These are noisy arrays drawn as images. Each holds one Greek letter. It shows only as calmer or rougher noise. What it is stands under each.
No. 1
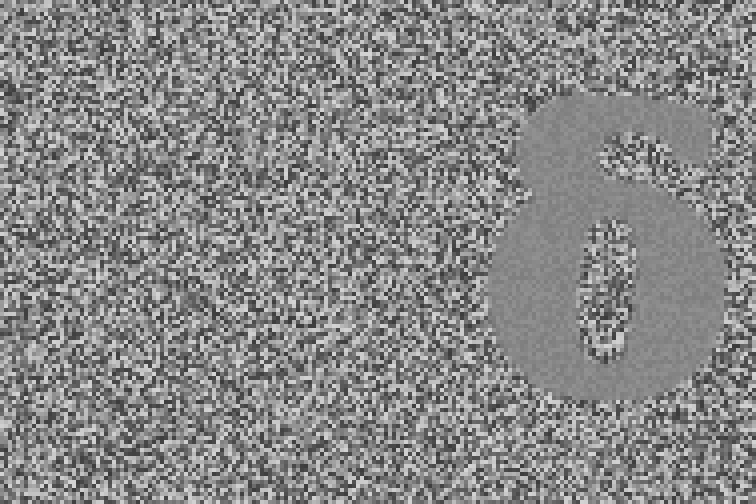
delta
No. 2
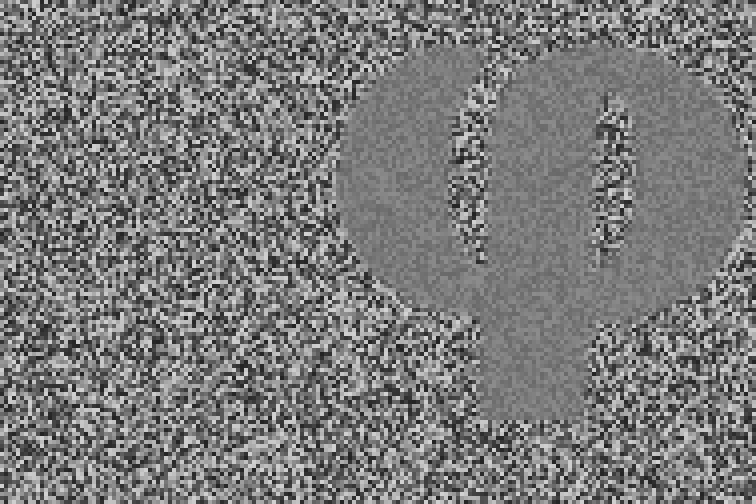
phi
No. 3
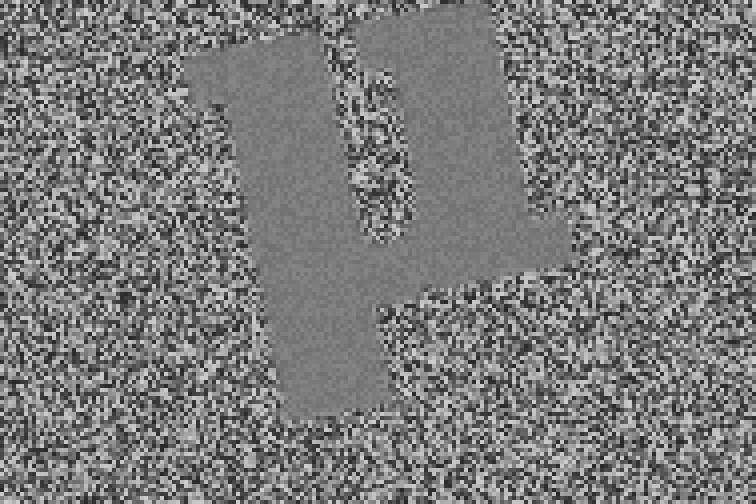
mu
